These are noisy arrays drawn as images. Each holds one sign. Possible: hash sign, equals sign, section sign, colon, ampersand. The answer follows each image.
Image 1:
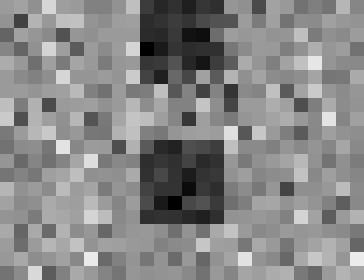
dark colon
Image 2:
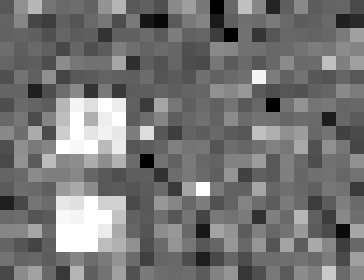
light colon
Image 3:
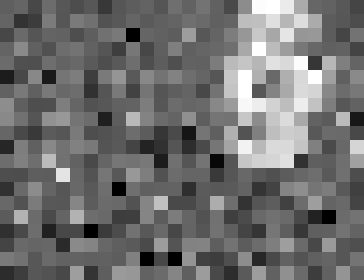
light section sign
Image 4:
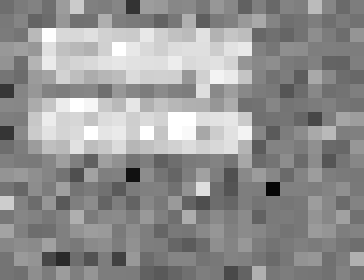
light equals sign
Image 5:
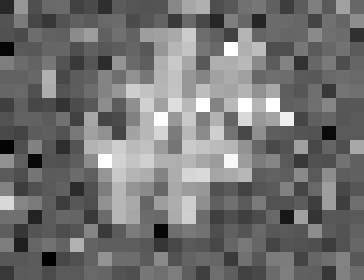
light hash sign
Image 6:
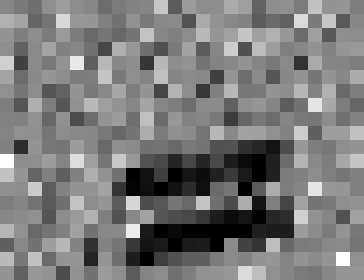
dark equals sign
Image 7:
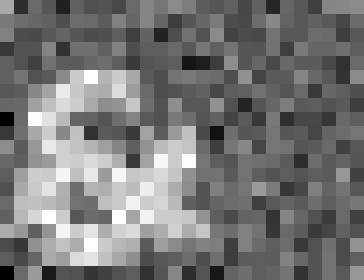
light ampersand
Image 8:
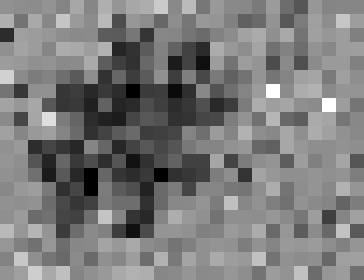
dark hash sign
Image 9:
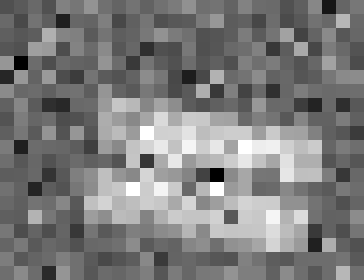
light equals sign
